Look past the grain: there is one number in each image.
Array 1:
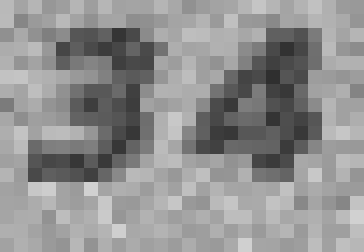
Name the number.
34
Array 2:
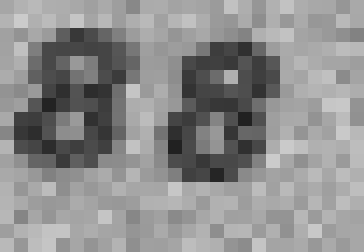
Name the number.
88
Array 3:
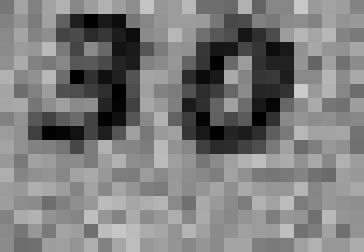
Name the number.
30
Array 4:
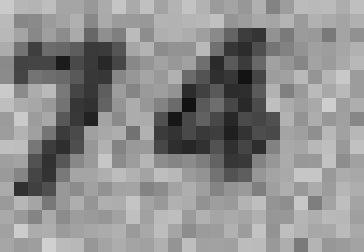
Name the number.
74
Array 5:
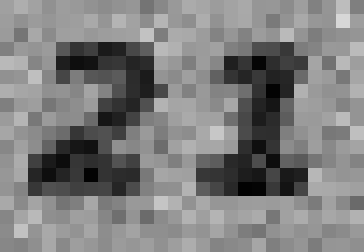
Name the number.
21
